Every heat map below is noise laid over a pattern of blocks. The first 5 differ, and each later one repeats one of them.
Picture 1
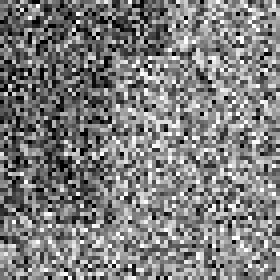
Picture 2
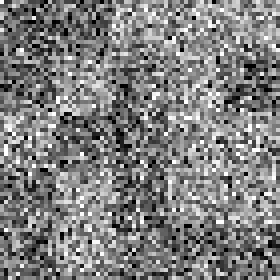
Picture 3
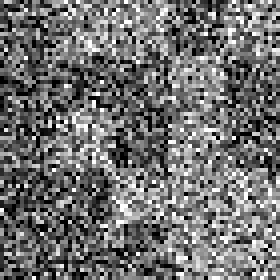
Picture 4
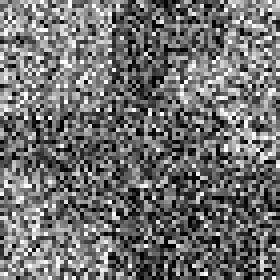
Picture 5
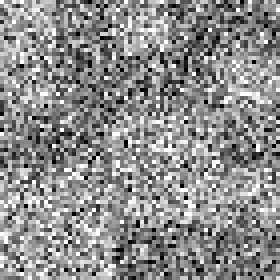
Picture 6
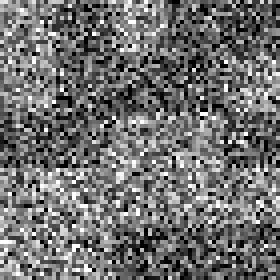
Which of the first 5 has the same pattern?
5
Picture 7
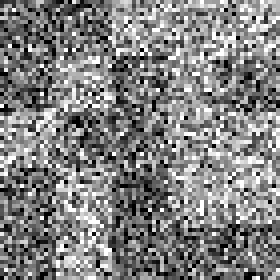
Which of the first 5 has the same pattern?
2
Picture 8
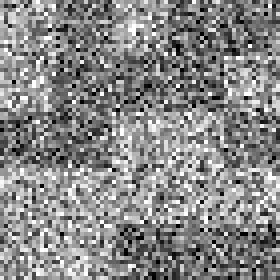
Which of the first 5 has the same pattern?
5
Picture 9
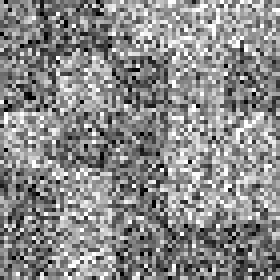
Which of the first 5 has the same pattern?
2
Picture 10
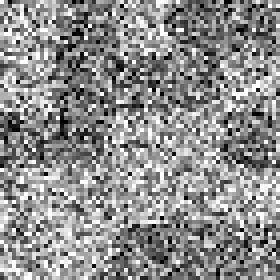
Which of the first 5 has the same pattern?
5
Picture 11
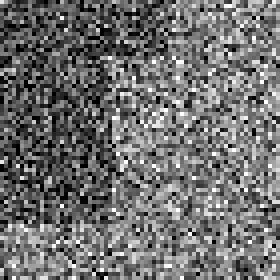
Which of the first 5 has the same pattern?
1
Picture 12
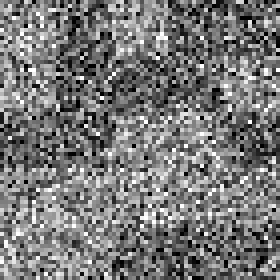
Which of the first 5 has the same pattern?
5
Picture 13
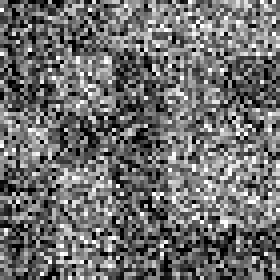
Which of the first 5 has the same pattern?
2
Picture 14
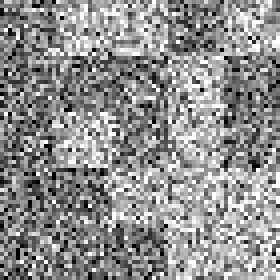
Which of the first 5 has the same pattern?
3
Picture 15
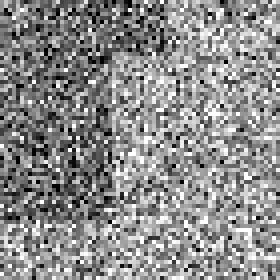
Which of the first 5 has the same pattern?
1
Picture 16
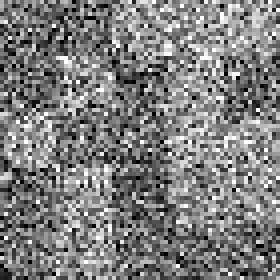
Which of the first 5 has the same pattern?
2
